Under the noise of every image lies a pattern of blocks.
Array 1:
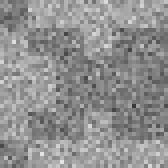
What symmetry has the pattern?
top and bottom mirror each other
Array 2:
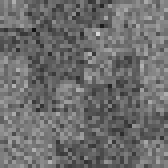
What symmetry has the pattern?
the same after a half turn
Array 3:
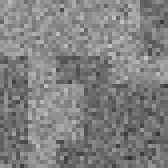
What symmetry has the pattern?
no symmetry
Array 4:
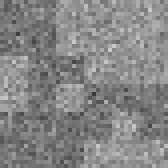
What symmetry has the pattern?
no symmetry
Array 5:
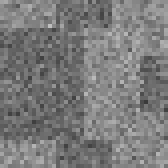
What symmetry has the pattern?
top and bottom mirror each other
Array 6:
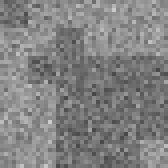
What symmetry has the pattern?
mirrored about the diagonal from the top left
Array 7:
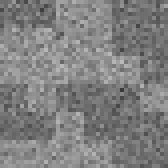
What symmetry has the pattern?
no symmetry
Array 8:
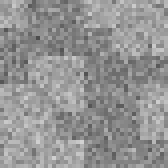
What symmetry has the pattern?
no symmetry
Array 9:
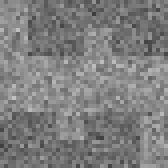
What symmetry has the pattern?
the same after a half turn
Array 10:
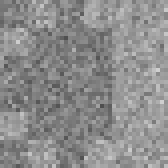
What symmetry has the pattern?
top and bottom mirror each other
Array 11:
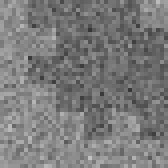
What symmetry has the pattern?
mirrored about the diagonal from the bottom left
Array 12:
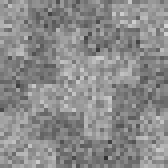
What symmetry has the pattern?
the same after a half turn
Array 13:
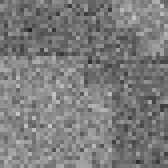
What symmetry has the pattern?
mirrored about the diagonal from the bottom left
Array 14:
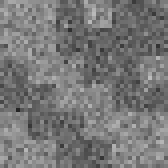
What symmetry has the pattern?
mirrored about the diagonal from the bottom left
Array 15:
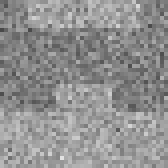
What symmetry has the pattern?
left and right mirror each other
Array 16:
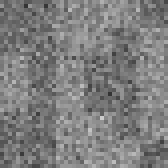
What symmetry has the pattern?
top and bottom mirror each other
